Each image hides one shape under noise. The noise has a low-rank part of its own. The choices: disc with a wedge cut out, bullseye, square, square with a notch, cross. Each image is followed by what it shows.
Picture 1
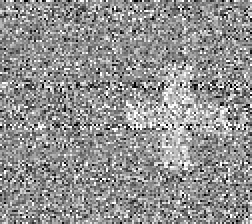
cross
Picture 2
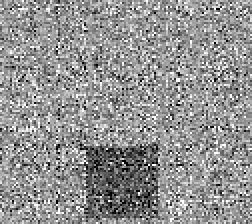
square
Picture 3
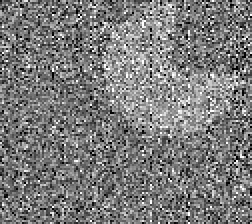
disc with a wedge cut out
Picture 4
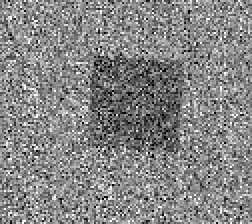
square
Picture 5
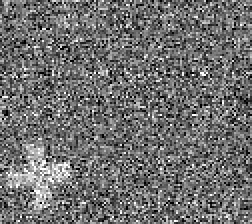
cross
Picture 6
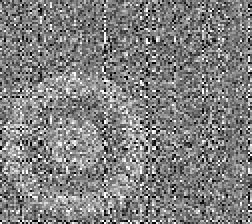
bullseye
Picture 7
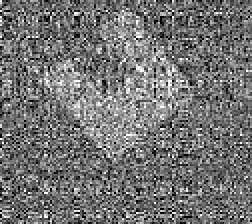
square with a notch
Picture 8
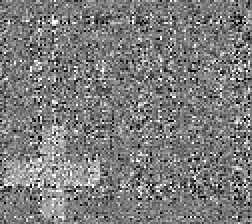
cross
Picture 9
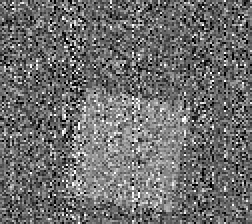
square
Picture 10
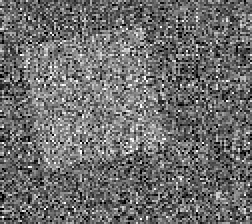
square
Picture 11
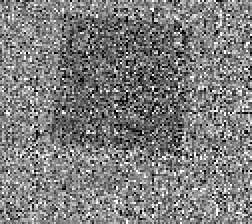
square
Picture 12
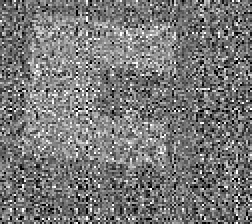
square with a notch
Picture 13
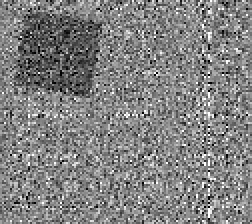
square
